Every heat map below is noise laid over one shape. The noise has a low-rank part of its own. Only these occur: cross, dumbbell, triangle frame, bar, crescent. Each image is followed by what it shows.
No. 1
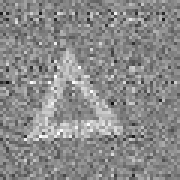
triangle frame
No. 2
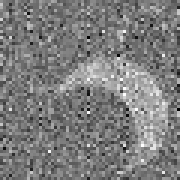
crescent
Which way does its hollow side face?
down and left
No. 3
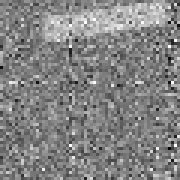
bar
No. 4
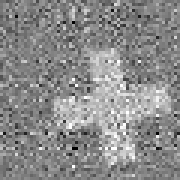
cross
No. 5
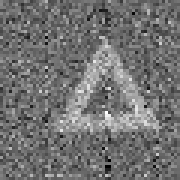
triangle frame
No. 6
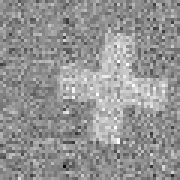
cross
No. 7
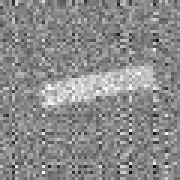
bar
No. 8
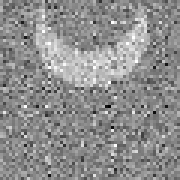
crescent
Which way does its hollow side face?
up
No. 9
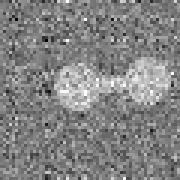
dumbbell
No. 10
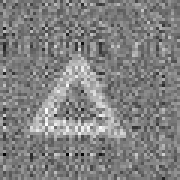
triangle frame
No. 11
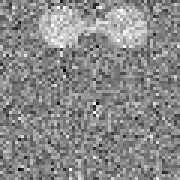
dumbbell
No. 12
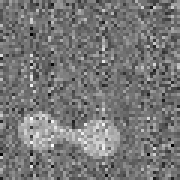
dumbbell
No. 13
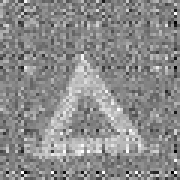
triangle frame
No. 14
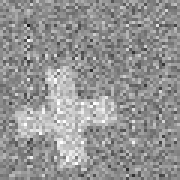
cross
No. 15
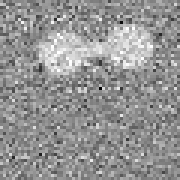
dumbbell
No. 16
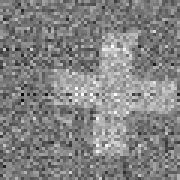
cross
